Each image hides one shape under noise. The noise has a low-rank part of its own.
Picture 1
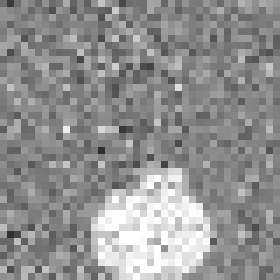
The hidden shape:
apple
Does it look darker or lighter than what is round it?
lighter
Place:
bottom middle
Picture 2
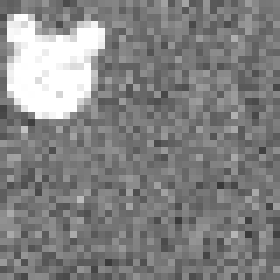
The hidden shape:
bear's head
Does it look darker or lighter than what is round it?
lighter
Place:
top left
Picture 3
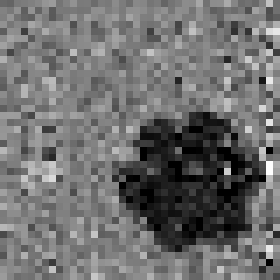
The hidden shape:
flower
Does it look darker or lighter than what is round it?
darker
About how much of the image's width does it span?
half
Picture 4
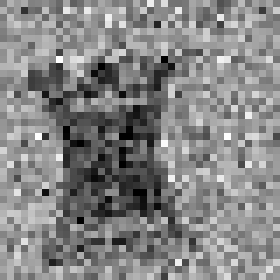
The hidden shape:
chess rook
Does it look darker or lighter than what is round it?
darker
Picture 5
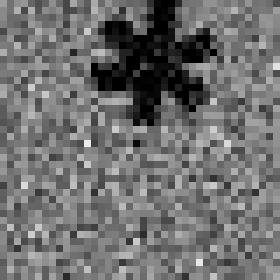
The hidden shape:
asterisk
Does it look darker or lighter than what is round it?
darker
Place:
top middle
